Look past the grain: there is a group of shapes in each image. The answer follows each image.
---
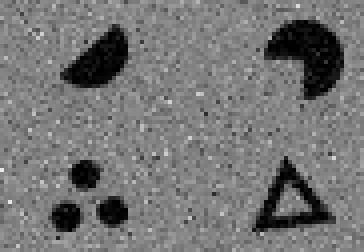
top left: half disc; top right: disc with a wedge cut out; bottom left: three dots; bottom right: triangle frame
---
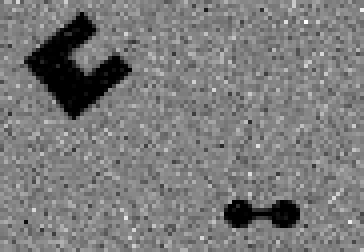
top left: square with a notch; bottom right: dumbbell
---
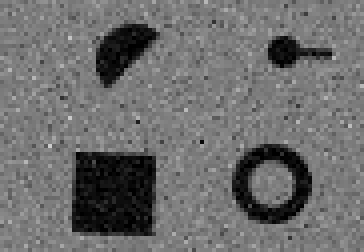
top left: half disc; top right: lollipop; bottom left: square; bottom right: ring
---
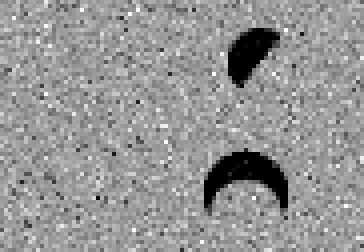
top right: half disc; bottom right: crescent
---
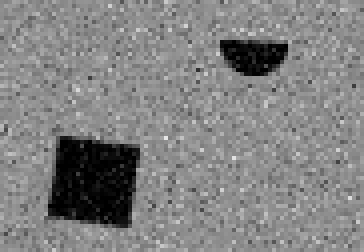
top right: half disc; bottom left: square
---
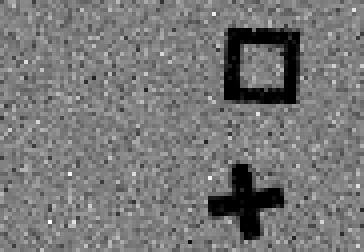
top right: square frame; bottom right: cross
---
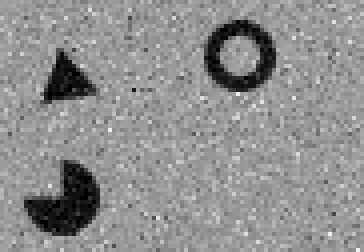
top left: triangle; top right: ring; bottom left: disc with a wedge cut out
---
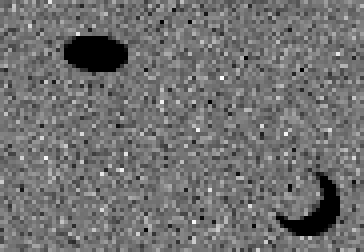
top left: ellipse; bottom right: crescent
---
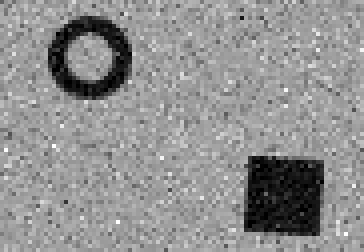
top left: ring; bottom right: square
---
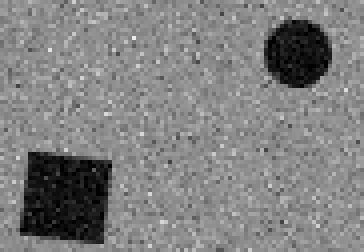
top right: disc; bottom left: square
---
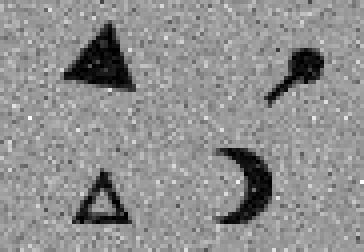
top left: triangle; top right: lollipop; bottom left: triangle frame; bottom right: crescent
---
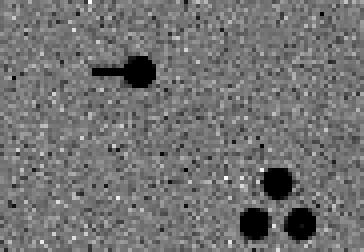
top left: lollipop; bottom right: three dots
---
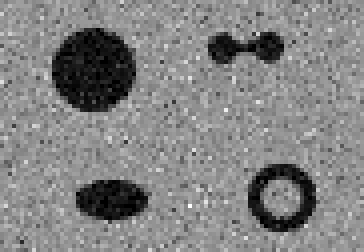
top left: disc; top right: dumbbell; bottom left: ellipse; bottom right: ring
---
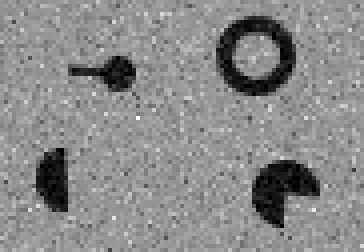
top left: lollipop; top right: ring; bottom left: half disc; bottom right: disc with a wedge cut out
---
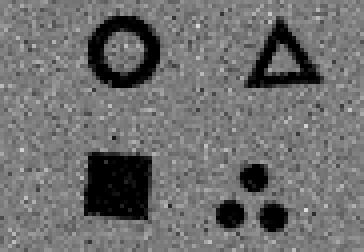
top left: ring; top right: triangle frame; bottom left: square; bottom right: three dots
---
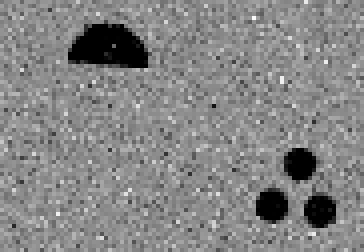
top left: half disc; bottom right: three dots
